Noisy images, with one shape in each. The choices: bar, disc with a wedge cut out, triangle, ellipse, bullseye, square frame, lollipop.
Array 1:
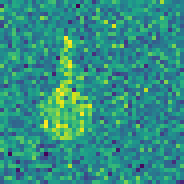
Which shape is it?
lollipop
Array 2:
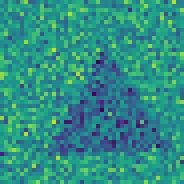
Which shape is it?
triangle
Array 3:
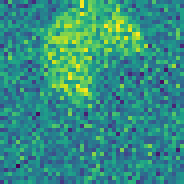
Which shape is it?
disc with a wedge cut out
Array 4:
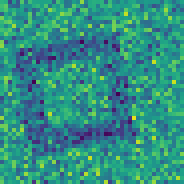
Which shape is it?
square frame
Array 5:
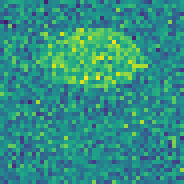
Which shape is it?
ellipse
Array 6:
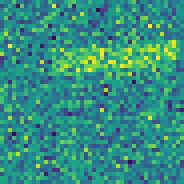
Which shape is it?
bar
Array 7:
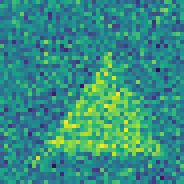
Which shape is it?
triangle
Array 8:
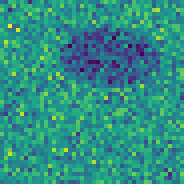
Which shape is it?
ellipse
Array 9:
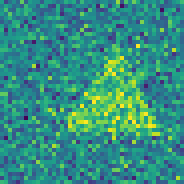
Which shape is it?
triangle
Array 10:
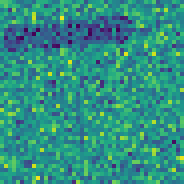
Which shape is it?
bar
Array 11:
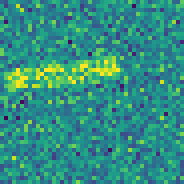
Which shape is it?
bar
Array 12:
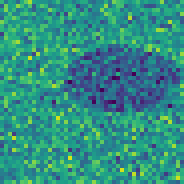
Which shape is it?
ellipse
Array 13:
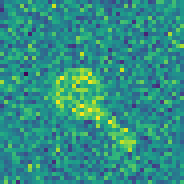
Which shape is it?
lollipop
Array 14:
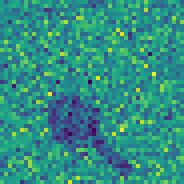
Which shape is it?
lollipop
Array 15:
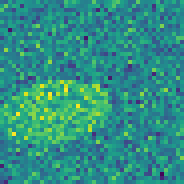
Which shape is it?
ellipse
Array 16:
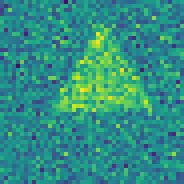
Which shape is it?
triangle
